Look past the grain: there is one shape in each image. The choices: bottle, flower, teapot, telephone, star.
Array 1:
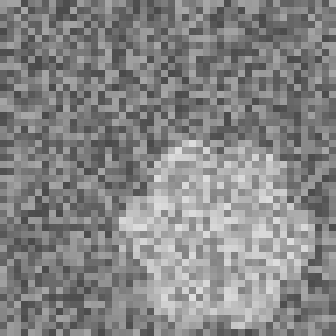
flower
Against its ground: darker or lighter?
lighter
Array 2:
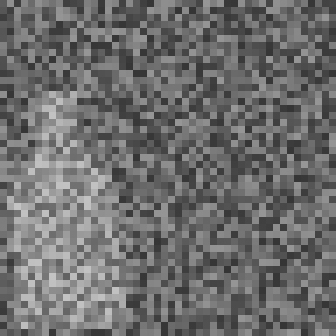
bottle
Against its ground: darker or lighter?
lighter
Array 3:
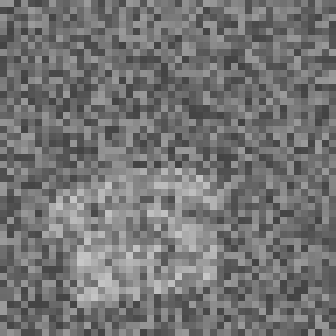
telephone
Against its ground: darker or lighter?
lighter
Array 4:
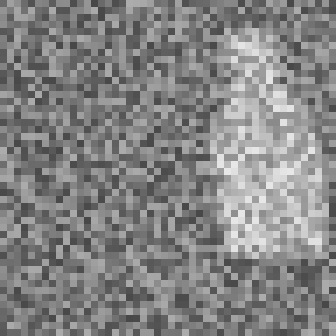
bottle
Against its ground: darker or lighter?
lighter
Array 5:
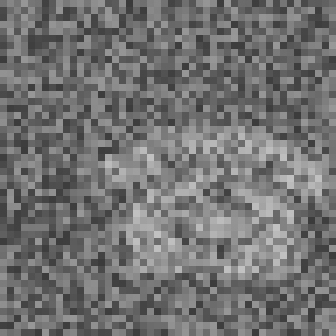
telephone
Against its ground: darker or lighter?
lighter
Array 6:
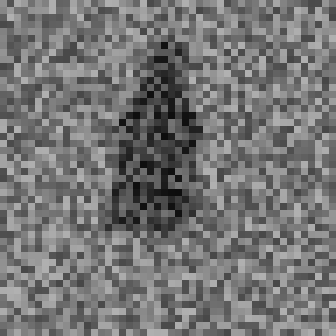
bottle
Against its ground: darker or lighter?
darker
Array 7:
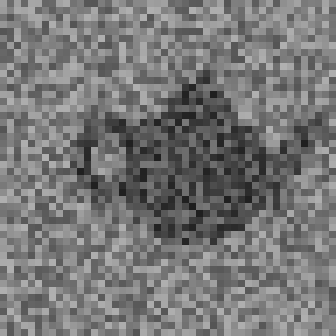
teapot
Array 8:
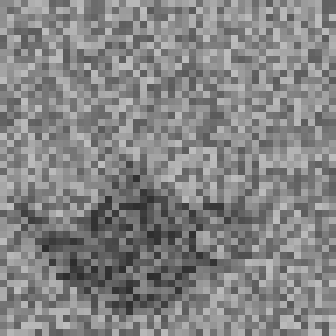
teapot
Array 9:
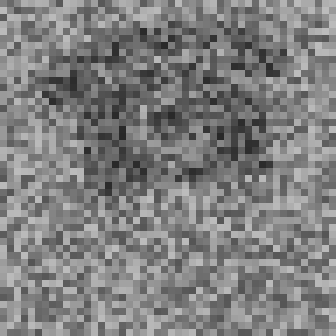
telephone
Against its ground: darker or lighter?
darker
